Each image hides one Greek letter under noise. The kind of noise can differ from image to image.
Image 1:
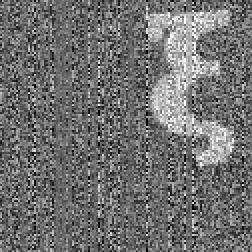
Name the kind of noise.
columns of uneven size
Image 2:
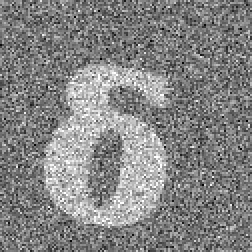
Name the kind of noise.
independent entries
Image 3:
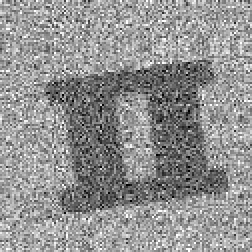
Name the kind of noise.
low rank plus noise
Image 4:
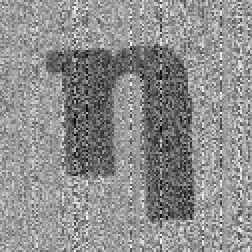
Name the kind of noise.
columns of uneven size
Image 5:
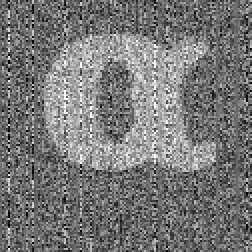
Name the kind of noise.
columns of uneven size
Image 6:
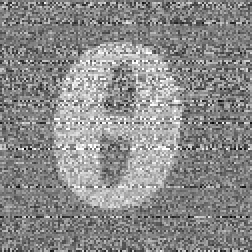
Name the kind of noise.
rows of uneven size
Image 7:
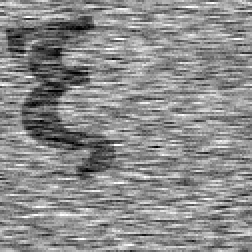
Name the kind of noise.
streaked along the rows
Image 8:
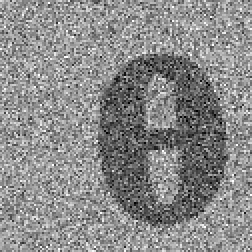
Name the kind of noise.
independent entries
